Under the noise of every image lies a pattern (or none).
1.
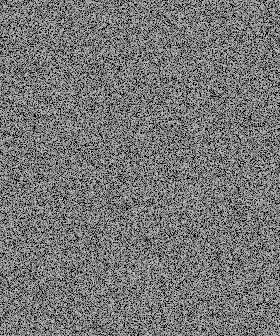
only noise
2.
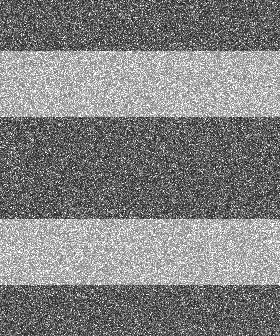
horizontal stripes
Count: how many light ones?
2
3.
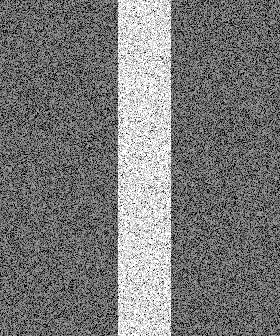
one vertical stripe
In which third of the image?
middle
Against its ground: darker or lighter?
lighter
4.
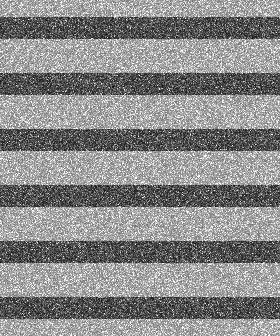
horizontal stripes
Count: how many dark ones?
6
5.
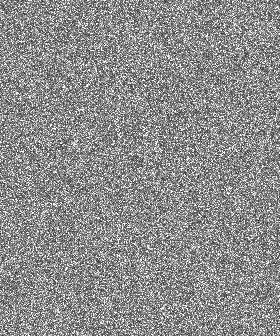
only noise
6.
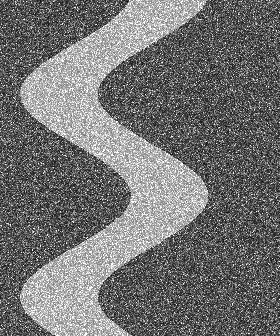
a wavy band
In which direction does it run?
top to bottom
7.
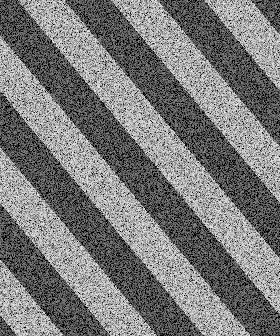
diagonal stripes
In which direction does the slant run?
top left to bottom right
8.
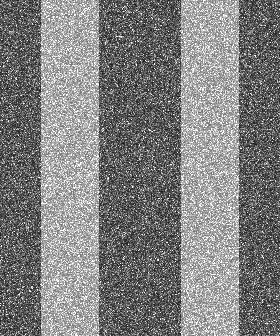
vertical stripes
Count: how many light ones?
2
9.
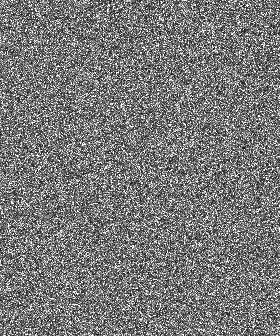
only noise
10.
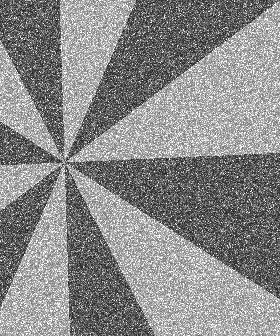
spokes from one point
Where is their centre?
middle left
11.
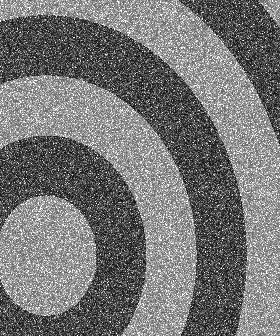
rings round one point
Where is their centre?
bottom left
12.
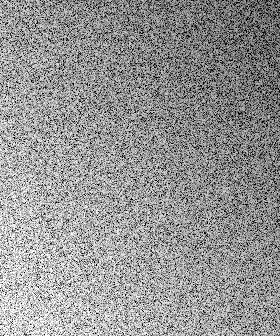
a smooth slope
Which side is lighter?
bottom left
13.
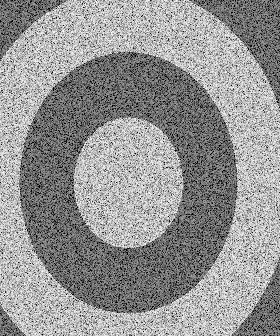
rings round one point
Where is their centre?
centre
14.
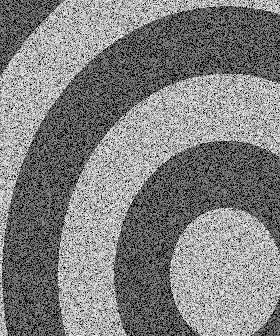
rings round one point
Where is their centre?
bottom right
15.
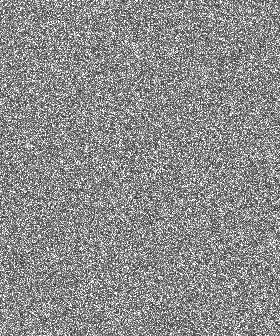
only noise
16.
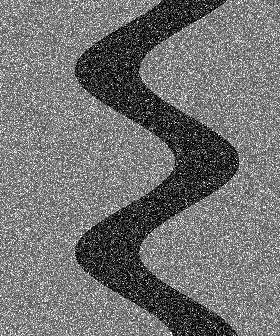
a wavy band
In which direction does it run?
top to bottom
